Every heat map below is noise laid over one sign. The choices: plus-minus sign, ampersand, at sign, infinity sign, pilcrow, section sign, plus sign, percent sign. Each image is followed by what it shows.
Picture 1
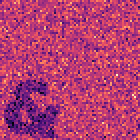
ampersand
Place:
bottom left
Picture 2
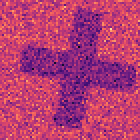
plus sign
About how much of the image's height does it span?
nearly all
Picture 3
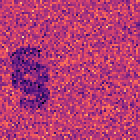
section sign
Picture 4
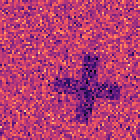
plus sign
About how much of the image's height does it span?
half
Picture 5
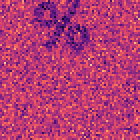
percent sign
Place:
top middle
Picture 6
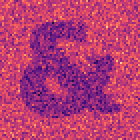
ampersand
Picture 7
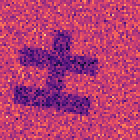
plus-minus sign
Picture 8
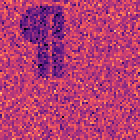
pilcrow
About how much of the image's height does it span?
half
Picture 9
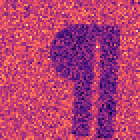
pilcrow
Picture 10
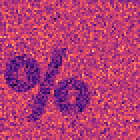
percent sign
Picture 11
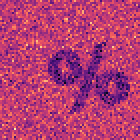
percent sign
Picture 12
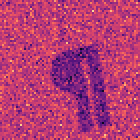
pilcrow
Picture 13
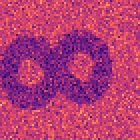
infinity sign
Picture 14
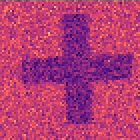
plus sign
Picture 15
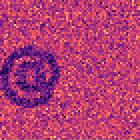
at sign
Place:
middle left
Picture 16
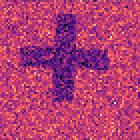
plus sign
